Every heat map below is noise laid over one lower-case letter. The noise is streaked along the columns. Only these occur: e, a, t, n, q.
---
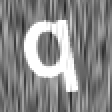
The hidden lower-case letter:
q
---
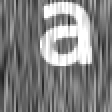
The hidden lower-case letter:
a
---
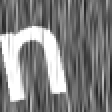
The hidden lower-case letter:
n
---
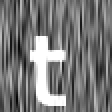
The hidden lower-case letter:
t
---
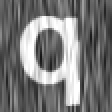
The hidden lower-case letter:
q
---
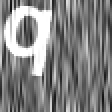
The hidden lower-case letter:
q
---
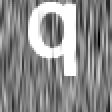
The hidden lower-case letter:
q
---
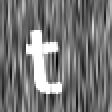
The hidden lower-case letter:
t
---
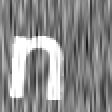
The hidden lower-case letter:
n
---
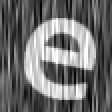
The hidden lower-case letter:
e
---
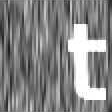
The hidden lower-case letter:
t
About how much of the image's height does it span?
two thirds
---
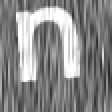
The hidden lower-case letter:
n
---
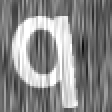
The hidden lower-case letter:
q
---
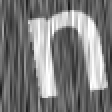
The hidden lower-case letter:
n
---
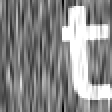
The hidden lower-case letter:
t
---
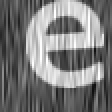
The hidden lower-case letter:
e
